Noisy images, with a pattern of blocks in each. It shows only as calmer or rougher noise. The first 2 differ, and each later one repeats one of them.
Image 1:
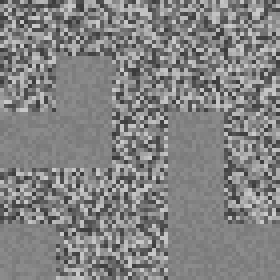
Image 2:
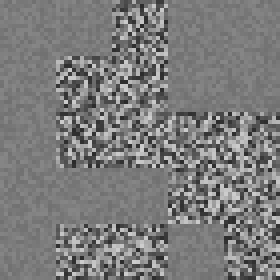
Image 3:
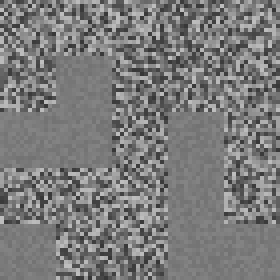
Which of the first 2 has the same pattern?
1
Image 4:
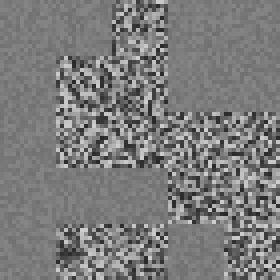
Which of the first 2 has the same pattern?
2
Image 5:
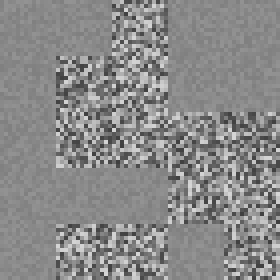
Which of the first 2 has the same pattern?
2
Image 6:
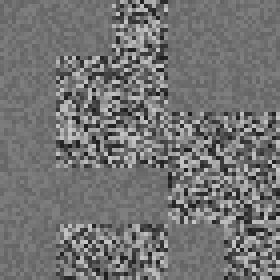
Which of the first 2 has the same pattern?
2
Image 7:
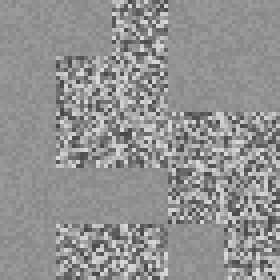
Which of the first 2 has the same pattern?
2
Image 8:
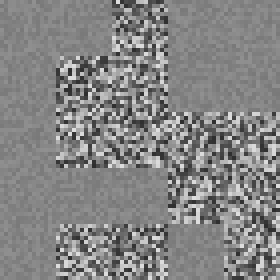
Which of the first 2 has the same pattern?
2
